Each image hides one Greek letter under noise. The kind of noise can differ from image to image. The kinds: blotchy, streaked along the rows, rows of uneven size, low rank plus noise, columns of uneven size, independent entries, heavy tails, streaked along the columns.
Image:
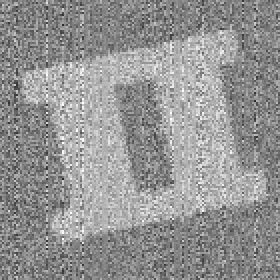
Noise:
columns of uneven size
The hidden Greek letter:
pi
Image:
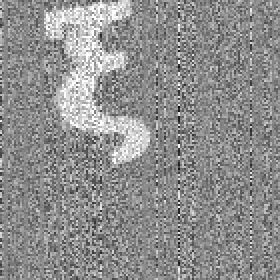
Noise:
columns of uneven size
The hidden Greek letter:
xi
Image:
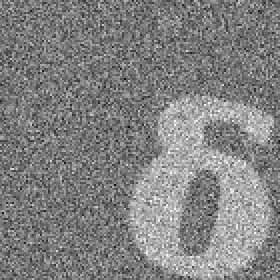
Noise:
independent entries
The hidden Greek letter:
delta
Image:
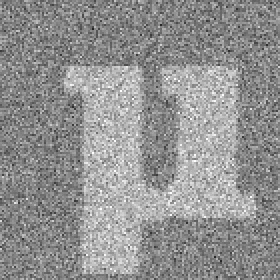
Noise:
independent entries
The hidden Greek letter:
mu
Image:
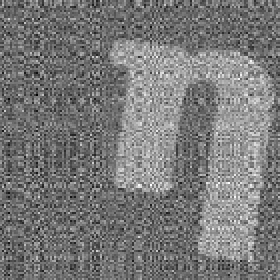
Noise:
low rank plus noise
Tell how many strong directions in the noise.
two
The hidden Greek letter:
eta
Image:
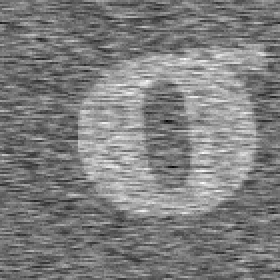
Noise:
streaked along the rows
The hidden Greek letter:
sigma
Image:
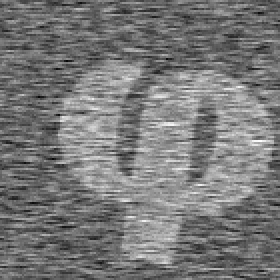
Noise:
streaked along the rows
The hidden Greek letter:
phi
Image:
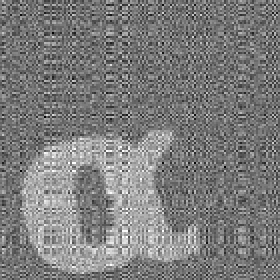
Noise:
low rank plus noise
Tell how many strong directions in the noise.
one
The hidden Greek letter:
alpha
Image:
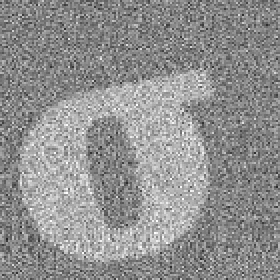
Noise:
low rank plus noise
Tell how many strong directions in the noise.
five to eight
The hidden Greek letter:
sigma
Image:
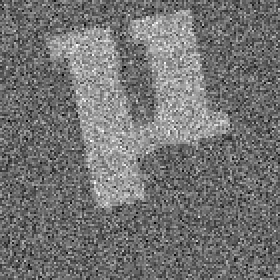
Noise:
independent entries
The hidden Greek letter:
mu
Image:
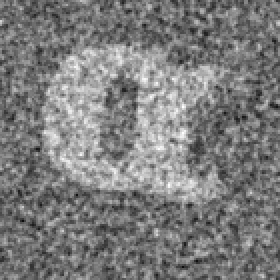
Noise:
blotchy
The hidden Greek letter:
alpha
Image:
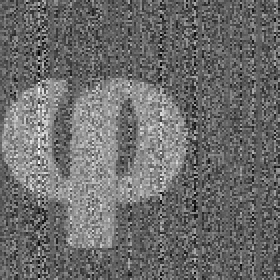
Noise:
columns of uneven size
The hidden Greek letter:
phi
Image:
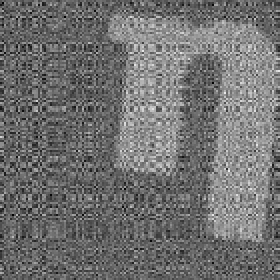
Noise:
low rank plus noise
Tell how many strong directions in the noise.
one
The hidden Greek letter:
eta
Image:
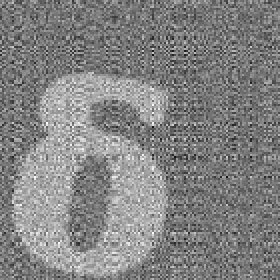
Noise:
low rank plus noise
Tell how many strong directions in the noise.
two
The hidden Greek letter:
delta
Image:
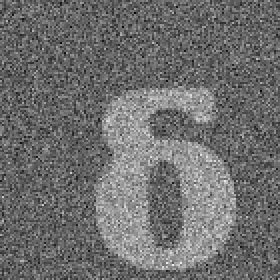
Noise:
independent entries
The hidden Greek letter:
delta
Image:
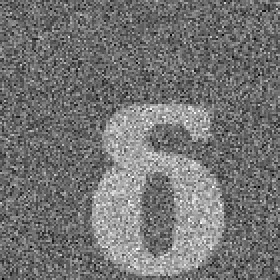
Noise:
independent entries
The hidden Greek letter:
delta
